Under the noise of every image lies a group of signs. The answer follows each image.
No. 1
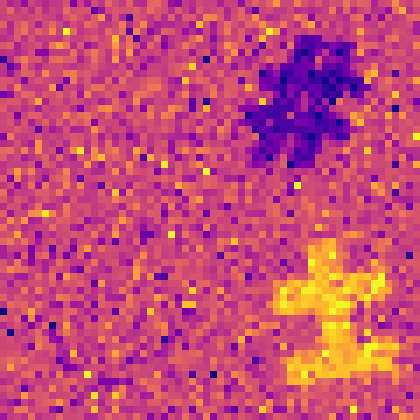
top right: dark hash sign; bottom right: light plus-minus sign
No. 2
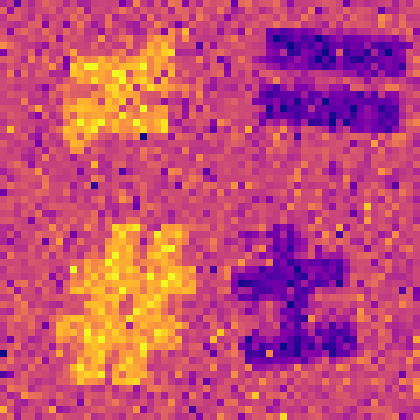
top left: light not-equal sign; top right: dark equals sign; bottom left: light hash sign; bottom right: dark plus-minus sign
